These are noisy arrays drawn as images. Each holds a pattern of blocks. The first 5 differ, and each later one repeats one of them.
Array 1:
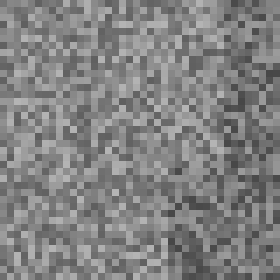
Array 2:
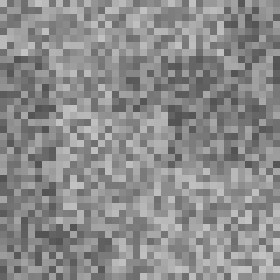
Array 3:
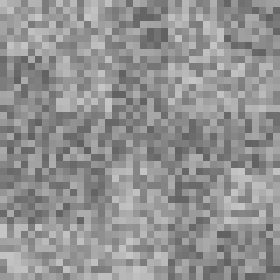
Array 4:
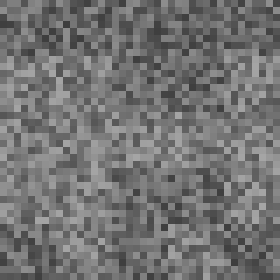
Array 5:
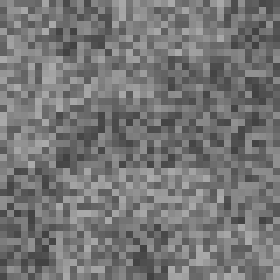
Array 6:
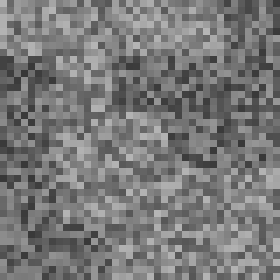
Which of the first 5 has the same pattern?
2
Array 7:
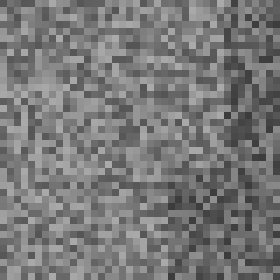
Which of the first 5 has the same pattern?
1
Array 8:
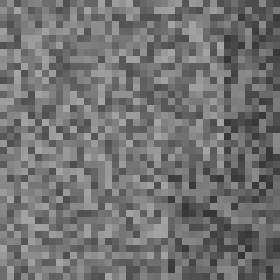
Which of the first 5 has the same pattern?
1
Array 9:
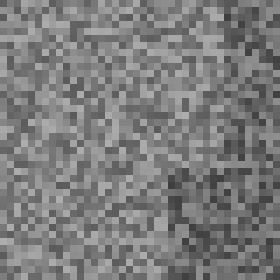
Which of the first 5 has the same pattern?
1
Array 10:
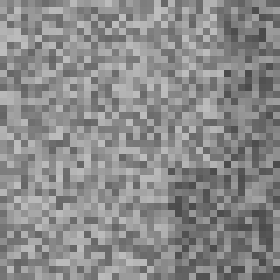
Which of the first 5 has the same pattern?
1
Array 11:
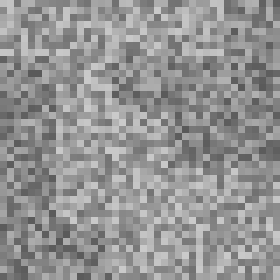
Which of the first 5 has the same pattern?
2
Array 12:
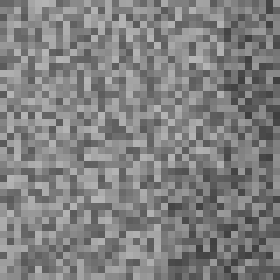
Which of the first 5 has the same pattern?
1
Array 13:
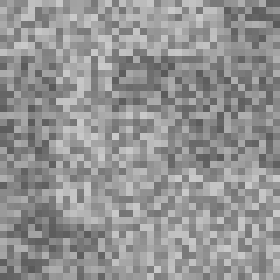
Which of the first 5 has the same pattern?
2
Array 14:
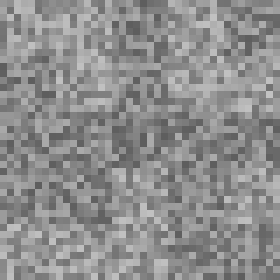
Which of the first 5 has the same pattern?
3
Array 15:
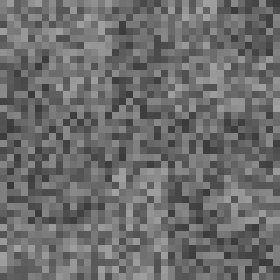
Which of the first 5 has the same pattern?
3
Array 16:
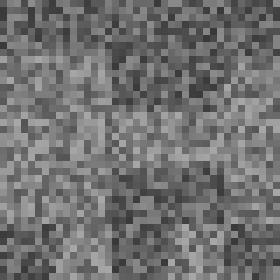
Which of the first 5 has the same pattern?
4
